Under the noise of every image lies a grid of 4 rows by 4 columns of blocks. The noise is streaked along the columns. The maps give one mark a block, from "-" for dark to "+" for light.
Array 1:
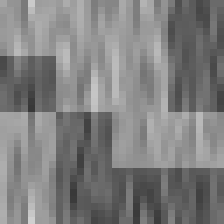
+ + + -
- + + -
+ - + +
+ - - -
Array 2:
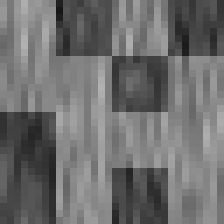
+ - + -
+ + - +
- + + +
- + - +
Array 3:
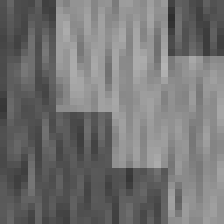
- + + -
- + + +
- - + +
- - - +
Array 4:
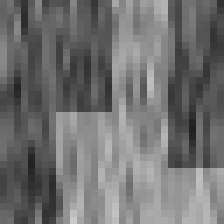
- - + -
- - + -
- + + -
- + + +
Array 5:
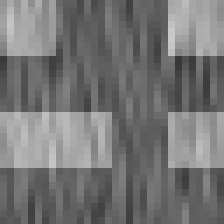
+ - - +
- - - -
+ + - +
- - - -
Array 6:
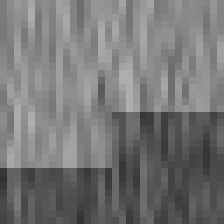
+ + + +
+ + + +
+ + - -
- - - -
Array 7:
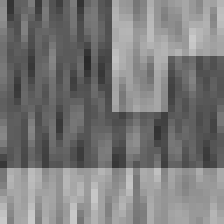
- - + +
- - + -
- - - -
+ + + +
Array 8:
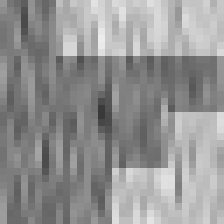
- + + +
- - - -
- - - +
- - + +
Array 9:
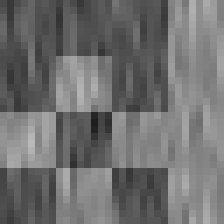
- - - +
- + - +
+ - + +
- + - +
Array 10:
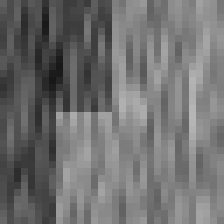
- - + +
- - + +
- + + +
- + + +
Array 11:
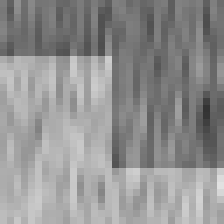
- - - -
+ + - -
+ + - -
+ + + +
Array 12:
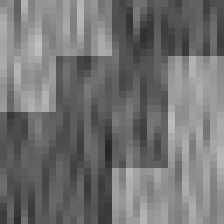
+ + - -
+ - - +
- - - +
- - + +
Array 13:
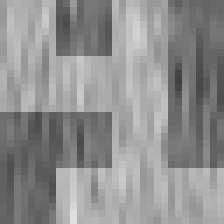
+ - + -
+ + + -
- - + -
- + + +
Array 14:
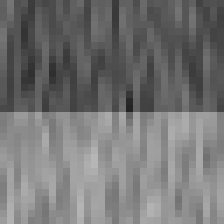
- - - -
- - - -
+ + + +
+ + + +
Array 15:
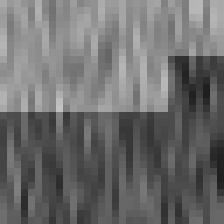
+ + + +
+ + + -
- - - -
- - - -
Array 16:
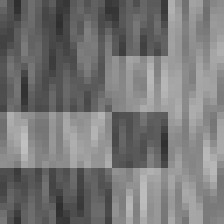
- - - +
- - + +
+ + - +
- - + +
